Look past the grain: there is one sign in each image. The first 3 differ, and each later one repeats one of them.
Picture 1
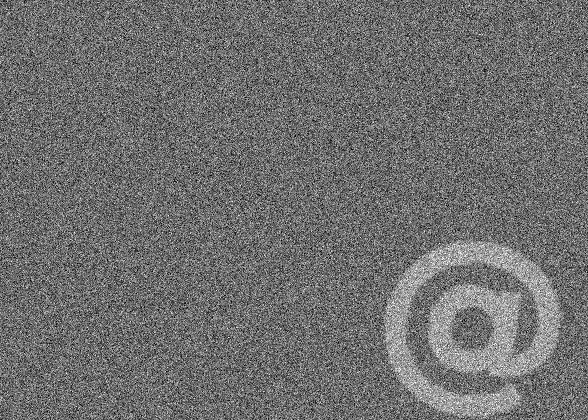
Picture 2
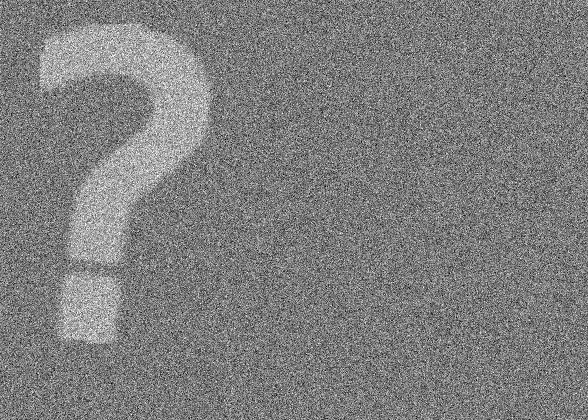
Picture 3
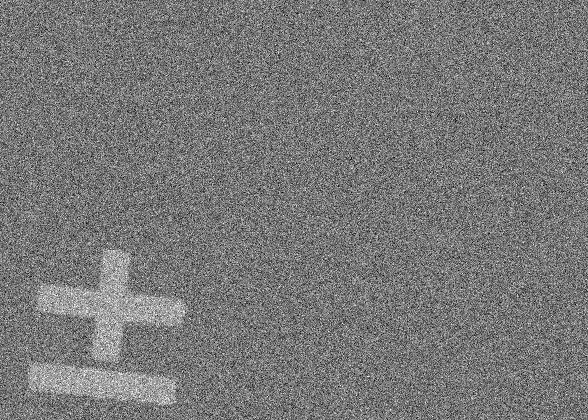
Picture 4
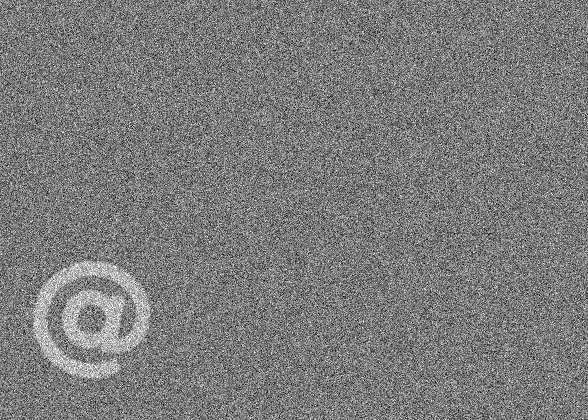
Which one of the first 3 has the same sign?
1
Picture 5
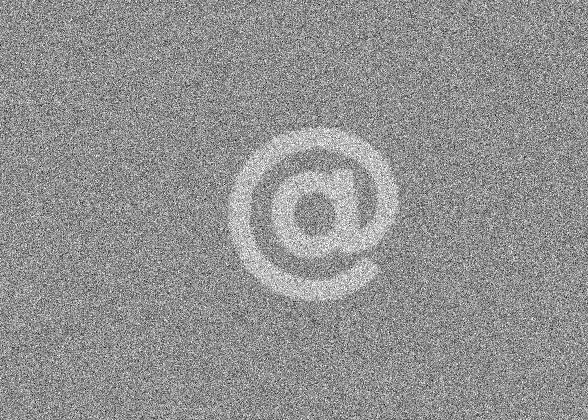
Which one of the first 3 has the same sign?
1
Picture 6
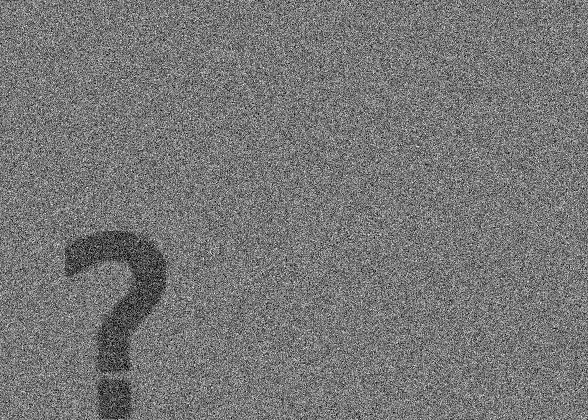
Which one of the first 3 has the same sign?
2
